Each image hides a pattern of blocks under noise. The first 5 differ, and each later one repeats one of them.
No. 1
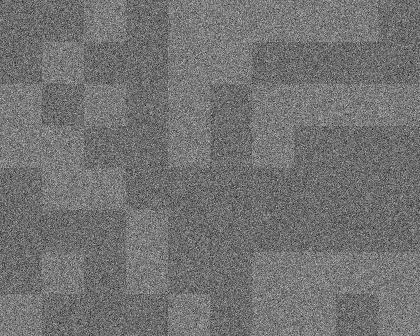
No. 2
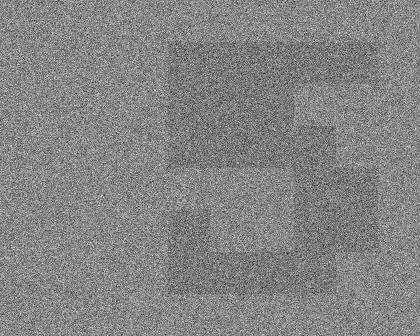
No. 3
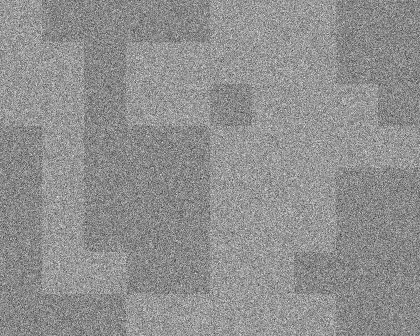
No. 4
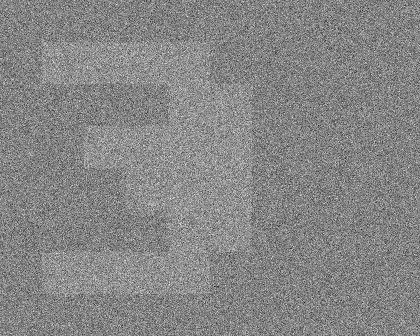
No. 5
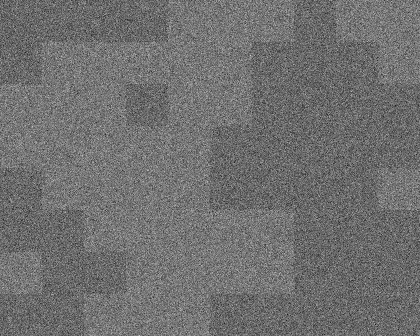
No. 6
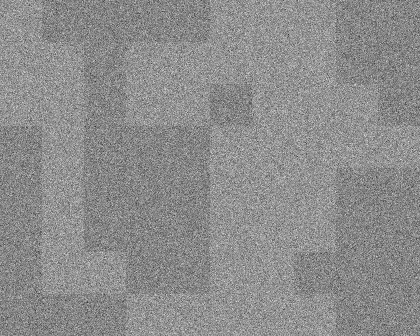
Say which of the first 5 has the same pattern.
3
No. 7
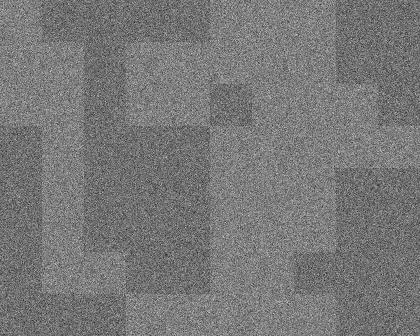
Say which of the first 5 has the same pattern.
3
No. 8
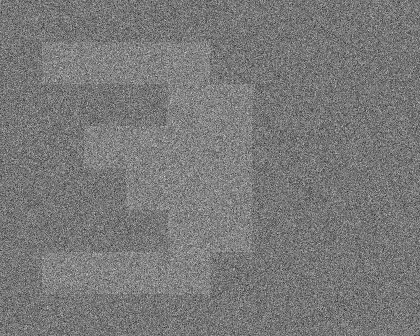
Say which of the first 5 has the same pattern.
4
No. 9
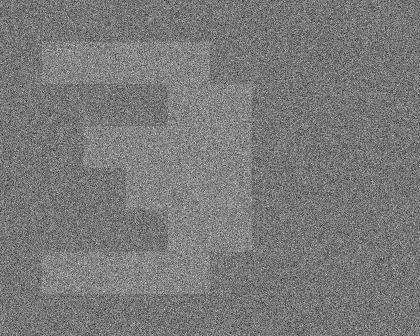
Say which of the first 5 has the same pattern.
4
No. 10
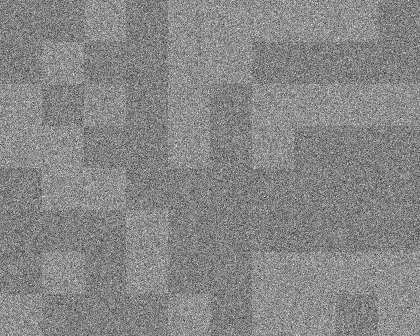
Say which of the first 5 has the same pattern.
1
